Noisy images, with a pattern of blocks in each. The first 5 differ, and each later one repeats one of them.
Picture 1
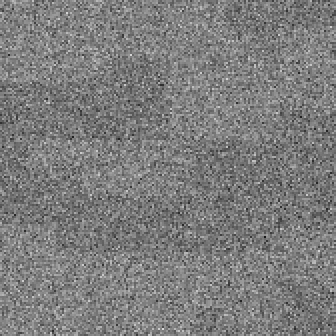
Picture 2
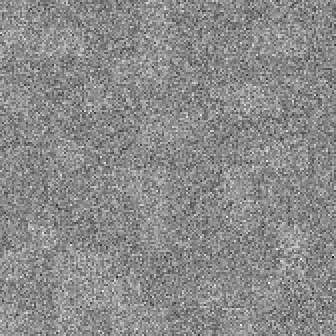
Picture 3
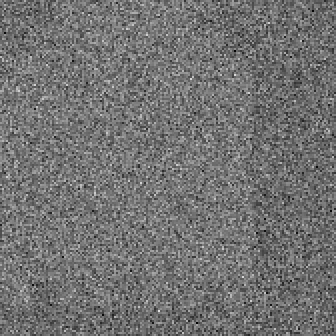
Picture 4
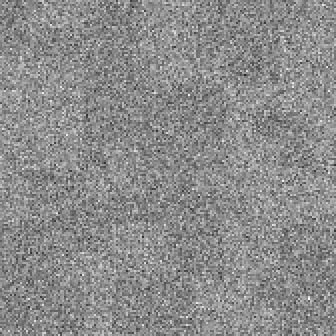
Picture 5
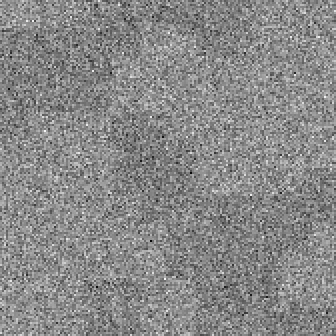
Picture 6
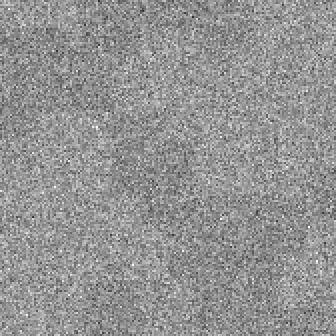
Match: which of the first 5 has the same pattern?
5
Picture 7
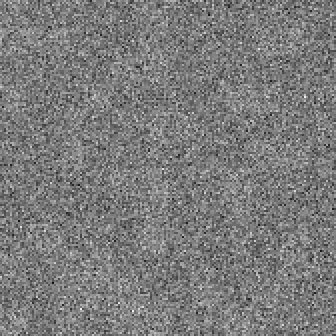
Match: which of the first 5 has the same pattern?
2
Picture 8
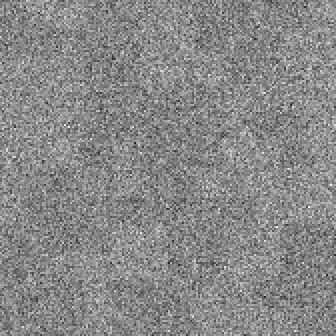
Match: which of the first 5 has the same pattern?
4
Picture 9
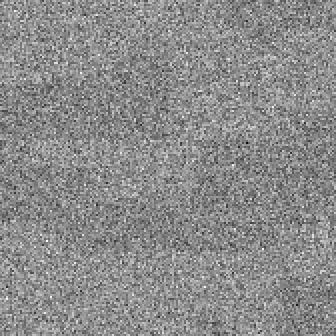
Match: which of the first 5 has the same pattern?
1
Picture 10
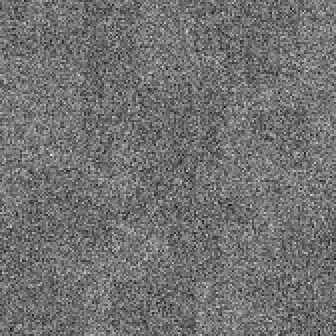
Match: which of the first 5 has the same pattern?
4
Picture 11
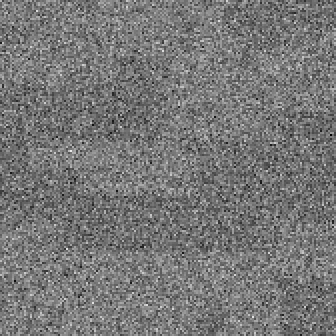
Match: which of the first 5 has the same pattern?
1
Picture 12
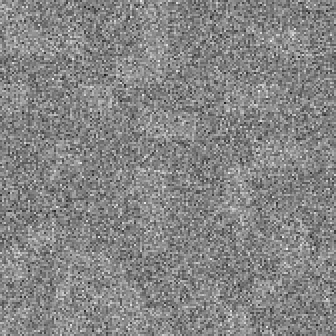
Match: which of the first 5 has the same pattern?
2
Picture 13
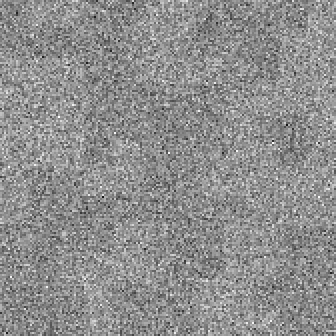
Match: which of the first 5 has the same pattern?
4
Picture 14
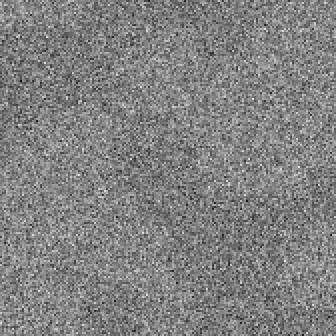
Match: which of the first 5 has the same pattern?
5
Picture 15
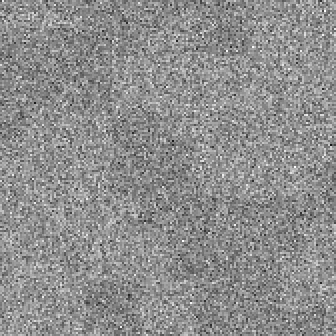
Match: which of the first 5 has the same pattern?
5
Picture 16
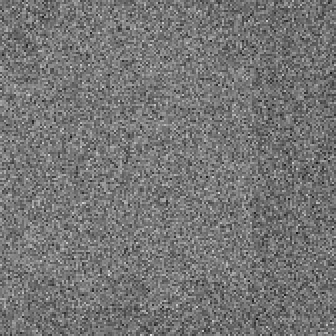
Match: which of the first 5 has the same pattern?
3
